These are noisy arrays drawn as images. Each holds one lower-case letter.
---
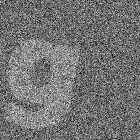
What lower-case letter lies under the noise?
g
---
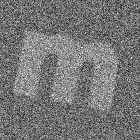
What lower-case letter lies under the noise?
m
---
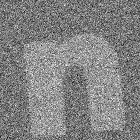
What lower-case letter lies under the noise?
n
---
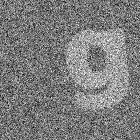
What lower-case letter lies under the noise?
g
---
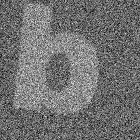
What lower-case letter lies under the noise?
b
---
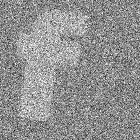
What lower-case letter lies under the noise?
f
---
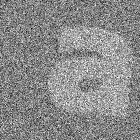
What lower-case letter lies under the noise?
a
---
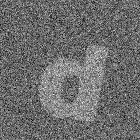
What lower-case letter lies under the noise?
d
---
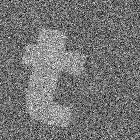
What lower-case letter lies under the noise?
t
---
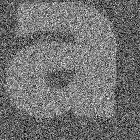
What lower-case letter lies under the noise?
a
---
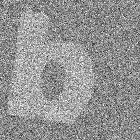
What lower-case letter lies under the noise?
b
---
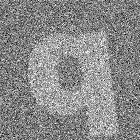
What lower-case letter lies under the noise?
q
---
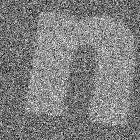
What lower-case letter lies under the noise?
n
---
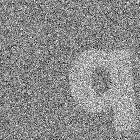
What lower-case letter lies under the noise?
q
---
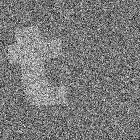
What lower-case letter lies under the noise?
t
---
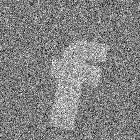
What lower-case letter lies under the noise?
f
